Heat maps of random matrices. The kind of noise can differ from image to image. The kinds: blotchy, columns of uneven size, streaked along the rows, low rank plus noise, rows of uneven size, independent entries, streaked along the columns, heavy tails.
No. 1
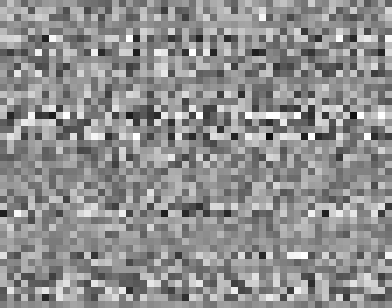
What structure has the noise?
rows of uneven size
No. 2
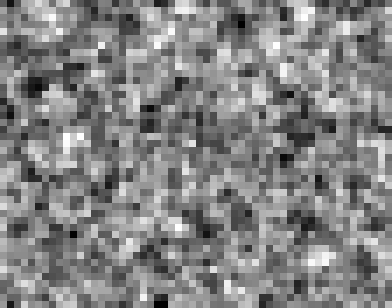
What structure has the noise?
blotchy
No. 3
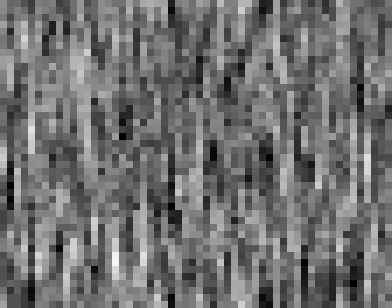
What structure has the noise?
streaked along the columns
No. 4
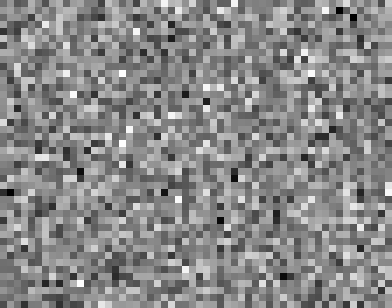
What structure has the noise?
independent entries
